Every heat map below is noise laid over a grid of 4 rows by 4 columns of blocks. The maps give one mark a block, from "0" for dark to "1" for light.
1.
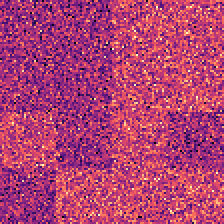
0011
0011
1010
0111
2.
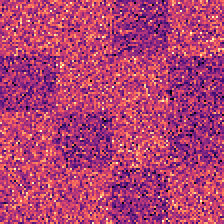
1101
0110
1010
1101
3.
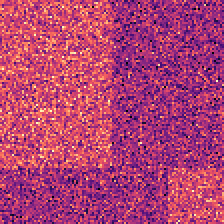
1100
1100
1100
0001
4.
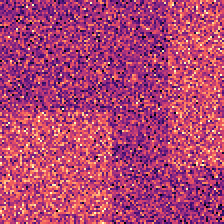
0001
0001
1101
1100
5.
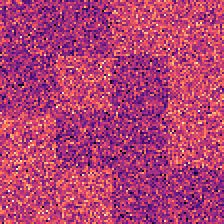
0011
0101
1001
1100
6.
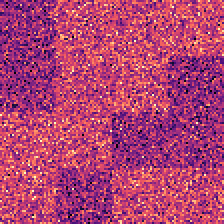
0111
0110
1100
1011
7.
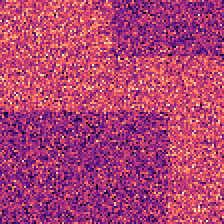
1100
1111
0001
0001
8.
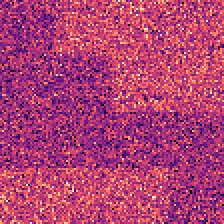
0111
0011
0000
1110
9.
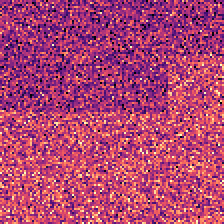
0000
0001
1111
1111
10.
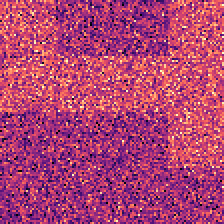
1001
1111
0001
0000
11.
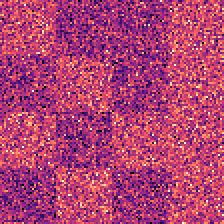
1001
0101
1011
0101
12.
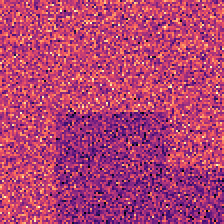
1111
1111
1001
1000
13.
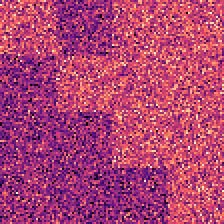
1011
0111
0011
0001
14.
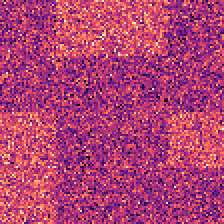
0110
0000
1001
1000
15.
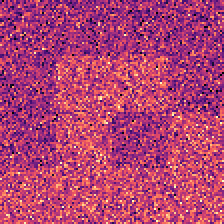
0000
0110
0101
1111
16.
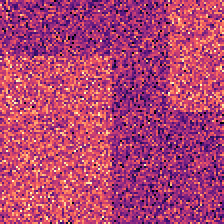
0001
1101
1100
1100
